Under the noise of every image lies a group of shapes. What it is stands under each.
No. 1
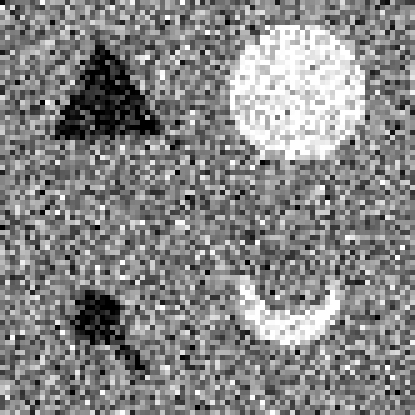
top left: dark triangle; top right: light disc; bottom left: dark lollipop; bottom right: light crescent
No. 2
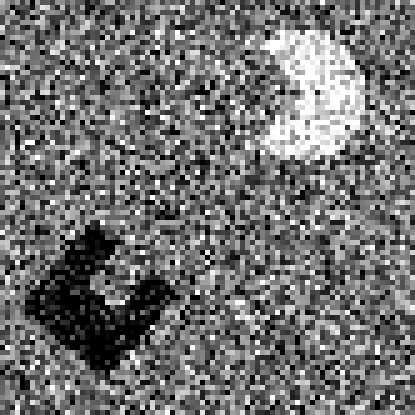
top right: light disc with a wedge cut out; bottom left: dark square with a notch
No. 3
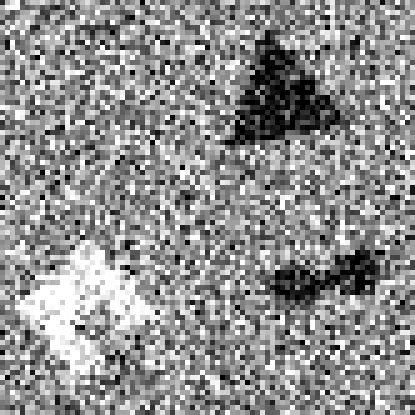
top right: dark triangle; bottom left: light square with a notch; bottom right: dark dumbbell
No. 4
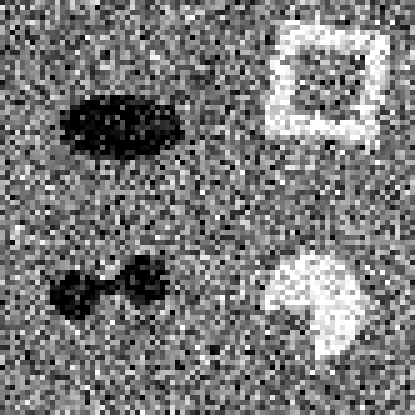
top left: dark ellipse; top right: light square frame; bottom left: dark dumbbell; bottom right: light disc with a wedge cut out
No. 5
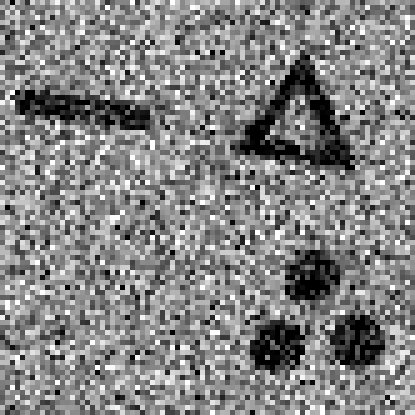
top left: dark bar; top right: dark triangle frame; bottom right: dark three dots
